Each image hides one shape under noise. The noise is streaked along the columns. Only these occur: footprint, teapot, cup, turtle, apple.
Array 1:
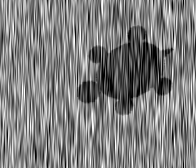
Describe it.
dark turtle
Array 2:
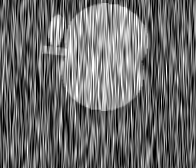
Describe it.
light apple
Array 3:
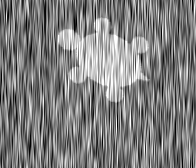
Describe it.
light turtle
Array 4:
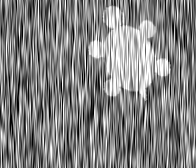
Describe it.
light turtle
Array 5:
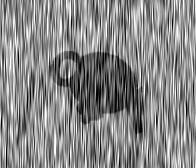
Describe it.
dark teapot
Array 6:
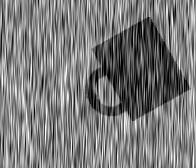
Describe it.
dark cup
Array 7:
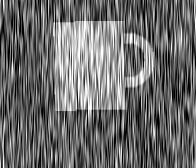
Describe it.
light cup
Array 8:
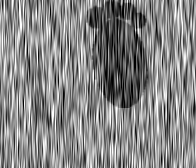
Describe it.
dark footprint
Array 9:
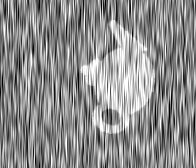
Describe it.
light teapot
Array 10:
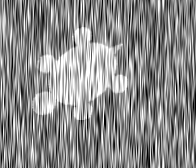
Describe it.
light turtle
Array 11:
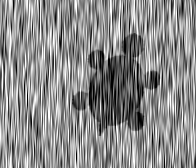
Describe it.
dark turtle
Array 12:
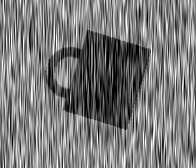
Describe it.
dark cup
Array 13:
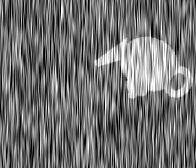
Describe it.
light teapot
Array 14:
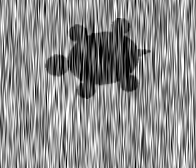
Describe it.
dark turtle
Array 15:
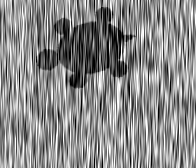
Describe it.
dark turtle
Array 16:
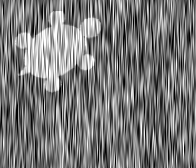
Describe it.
light turtle
